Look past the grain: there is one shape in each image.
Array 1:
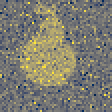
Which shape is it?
pear
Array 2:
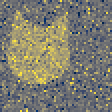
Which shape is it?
cat's head
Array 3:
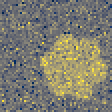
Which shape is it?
flower
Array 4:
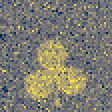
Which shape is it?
club
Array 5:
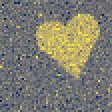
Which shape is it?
heart
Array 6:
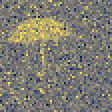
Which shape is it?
umbrella
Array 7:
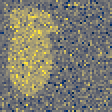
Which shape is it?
footprint
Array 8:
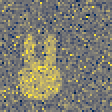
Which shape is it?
rabbit's head
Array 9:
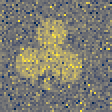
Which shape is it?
club
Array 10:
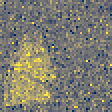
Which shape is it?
chess knight
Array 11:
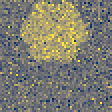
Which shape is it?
flower
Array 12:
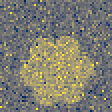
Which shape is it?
flower
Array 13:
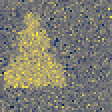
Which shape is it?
chess pawn
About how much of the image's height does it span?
two thirds
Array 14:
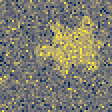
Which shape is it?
turtle
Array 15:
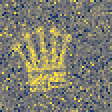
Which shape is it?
chess queen
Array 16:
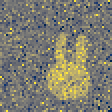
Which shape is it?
rabbit's head
